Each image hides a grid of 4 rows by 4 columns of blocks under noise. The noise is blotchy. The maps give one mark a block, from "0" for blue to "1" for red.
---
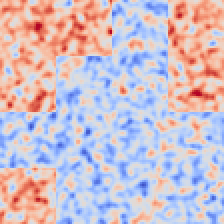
1101
1001
0000
1000
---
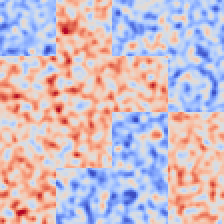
0100
1110
1101
1001
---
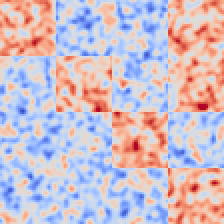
1001
0101
0010
0001
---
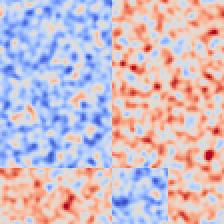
0011
0011
0011
1101
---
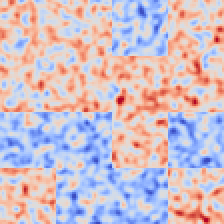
1101
1111
0010
1001
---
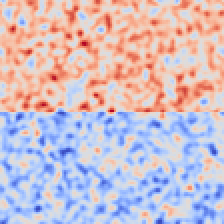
1111
1111
0000
0000
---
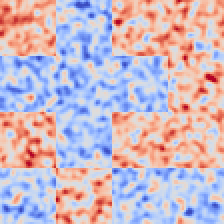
1011
0001
1011
0100
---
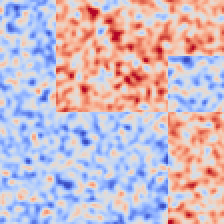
0111
0110
0001
0001
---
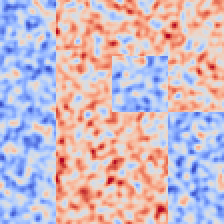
0111
0101
0110
0110
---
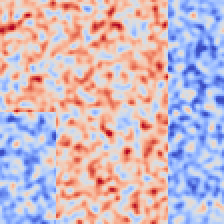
1110
1110
0110
0110
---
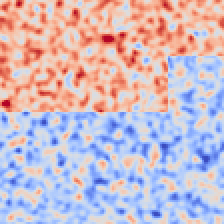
1111
1110
0000
0000
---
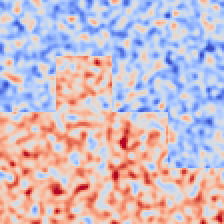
0000
0100
1110
1111
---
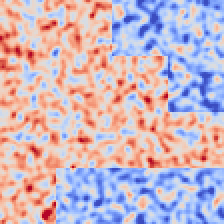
1100
1110
1111
1000
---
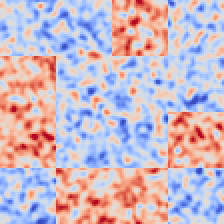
0010
1000
1001
0110
